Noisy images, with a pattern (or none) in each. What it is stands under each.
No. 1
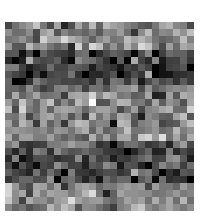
horizontal stripes
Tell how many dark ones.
2
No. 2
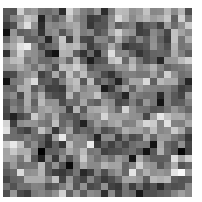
rings round one point
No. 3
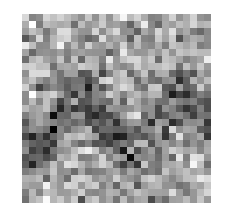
a wavy band
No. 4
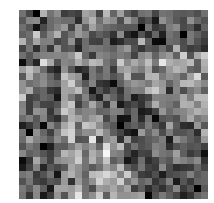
spokes from one point
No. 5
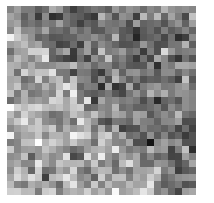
a sharp edge
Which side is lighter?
bottom left
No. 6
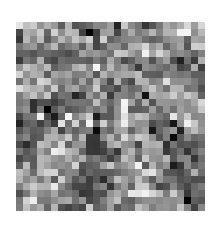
spokes from one point
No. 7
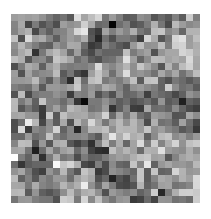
spokes from one point
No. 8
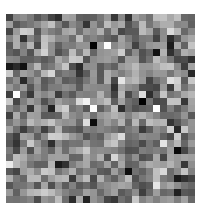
only noise
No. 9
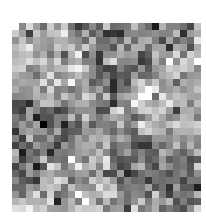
spokes from one point
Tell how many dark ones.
3
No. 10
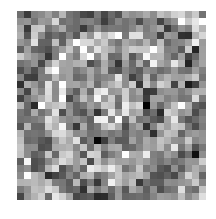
rings round one point
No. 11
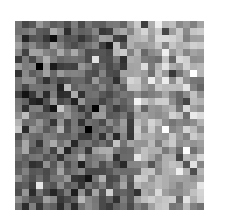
a sharp edge
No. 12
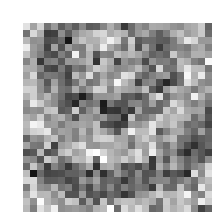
rings round one point
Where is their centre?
top middle
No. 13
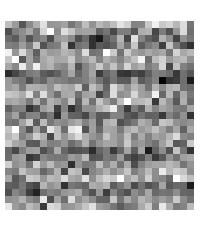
horizontal stripes
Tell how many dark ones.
5
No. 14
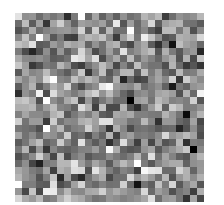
only noise
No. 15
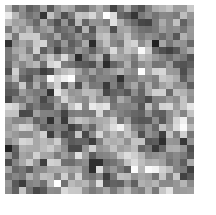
diagonal stripes
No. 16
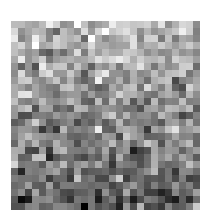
a smooth slope
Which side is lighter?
top
